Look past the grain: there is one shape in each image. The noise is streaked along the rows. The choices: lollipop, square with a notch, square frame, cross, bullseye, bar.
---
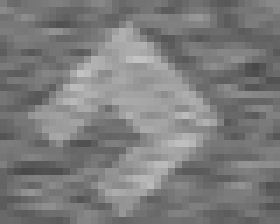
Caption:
light square with a notch
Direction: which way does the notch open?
down and left
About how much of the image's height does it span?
nearly all
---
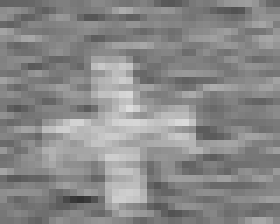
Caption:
light cross
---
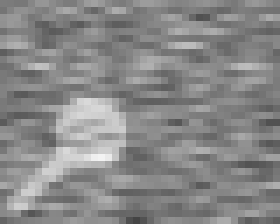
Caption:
light lollipop
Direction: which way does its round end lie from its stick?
up and right
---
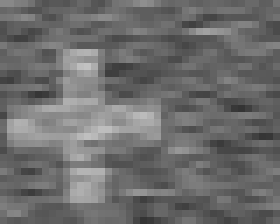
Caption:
light cross
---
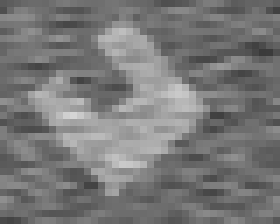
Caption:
light square with a notch
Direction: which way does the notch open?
up and left
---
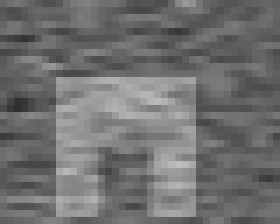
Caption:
light square with a notch
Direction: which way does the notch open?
down
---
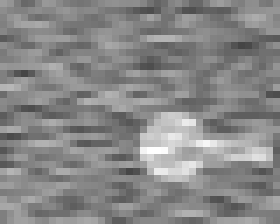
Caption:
light lollipop
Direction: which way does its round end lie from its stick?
left
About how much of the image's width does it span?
half
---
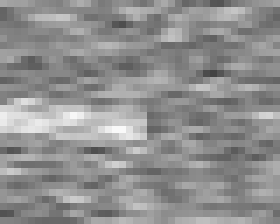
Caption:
light bar
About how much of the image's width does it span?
half
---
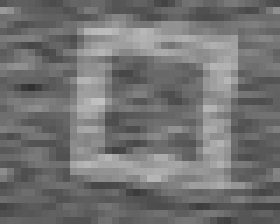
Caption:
light square frame
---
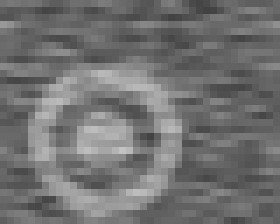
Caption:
light bullseye
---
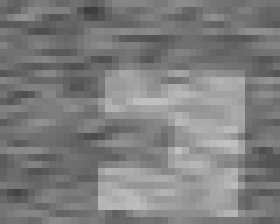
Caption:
light square with a notch
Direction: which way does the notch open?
left
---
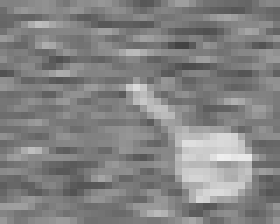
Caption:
light lollipop
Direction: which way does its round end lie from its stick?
down and right
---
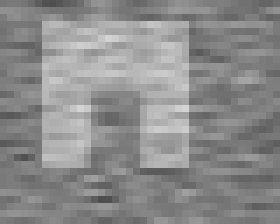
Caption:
light square with a notch
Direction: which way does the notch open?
down
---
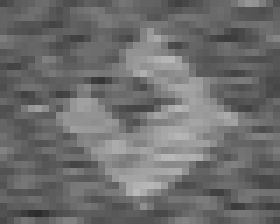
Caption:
light square with a notch
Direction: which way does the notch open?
up and left
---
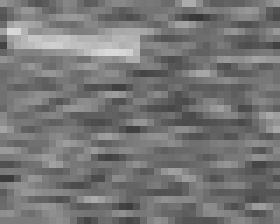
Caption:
light bar
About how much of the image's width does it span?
half
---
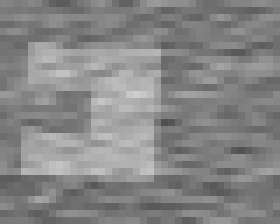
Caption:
light square with a notch
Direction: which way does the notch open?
left
